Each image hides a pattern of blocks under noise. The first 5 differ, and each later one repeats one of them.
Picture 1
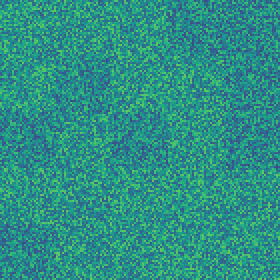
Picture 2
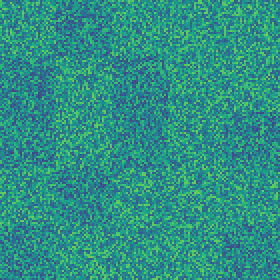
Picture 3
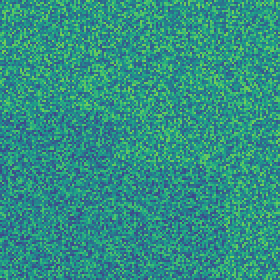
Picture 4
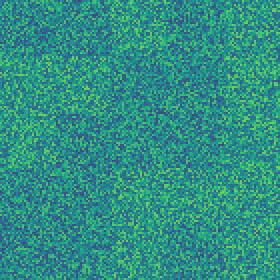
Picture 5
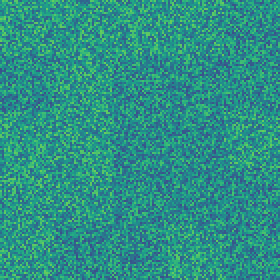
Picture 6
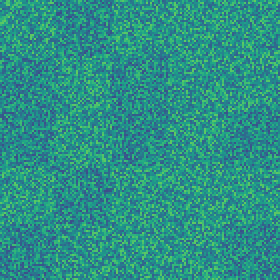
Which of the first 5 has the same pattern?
2
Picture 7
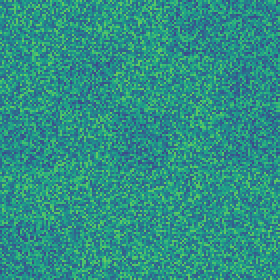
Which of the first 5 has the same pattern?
1
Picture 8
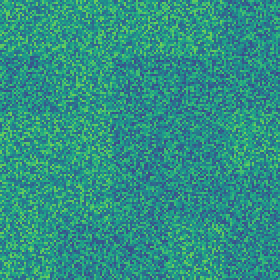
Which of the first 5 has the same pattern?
5
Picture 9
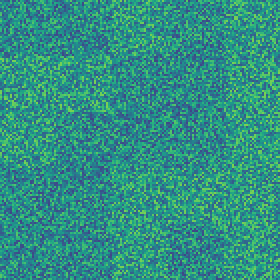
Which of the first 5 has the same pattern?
4
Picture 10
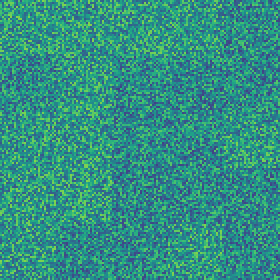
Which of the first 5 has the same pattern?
5
